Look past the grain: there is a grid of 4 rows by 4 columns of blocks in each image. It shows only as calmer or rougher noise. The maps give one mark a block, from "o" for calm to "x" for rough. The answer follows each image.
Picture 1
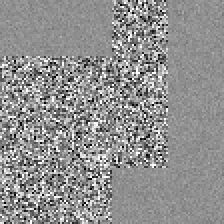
o o x o
x x x o
x x x o
x x o o
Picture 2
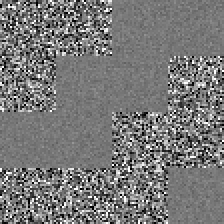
x x o o
x o o x
o o x x
x x x o
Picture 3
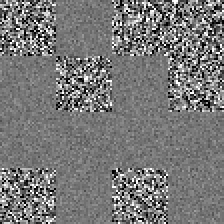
x o x x
o x o x
o o o o
x o x o
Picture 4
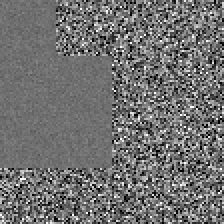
o x x x
o o x x
o o x x
x x x x
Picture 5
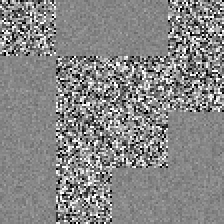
x o o x
o x x x
o x x o
o x o o
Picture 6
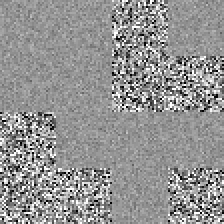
o o x o
o o x x
x o o o
x x o x
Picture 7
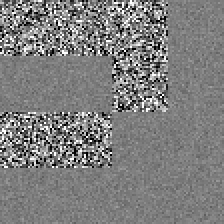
x x x o
o o x o
x x o o
o o o o
